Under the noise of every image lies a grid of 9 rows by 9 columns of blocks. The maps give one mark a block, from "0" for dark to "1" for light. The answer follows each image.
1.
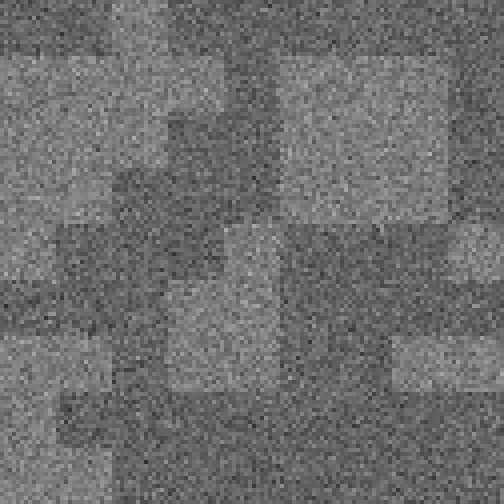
0 0 1 0 0 0 0 0 0
1 1 1 1 0 1 1 1 0
1 1 1 0 0 1 1 1 0
1 1 0 0 0 1 1 1 0
1 0 0 0 1 0 0 0 1
0 0 0 1 1 0 0 0 0
1 1 0 1 1 0 0 1 1
1 0 0 0 0 0 0 0 0
1 1 0 0 0 0 0 0 0
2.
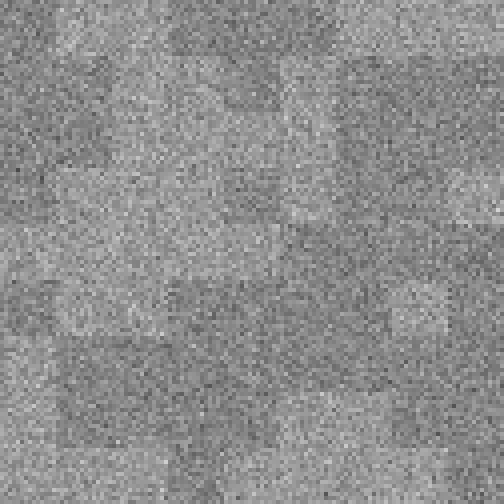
0 1 1 0 0 0 1 1 1
0 0 1 1 0 1 0 0 0
0 0 1 1 1 1 0 0 0
0 1 1 1 0 1 0 0 1
1 1 1 1 1 0 0 0 0
0 1 1 0 0 0 0 1 0
1 0 0 0 0 0 0 0 0
1 0 0 0 0 1 1 0 0
1 1 1 0 1 1 1 1 0
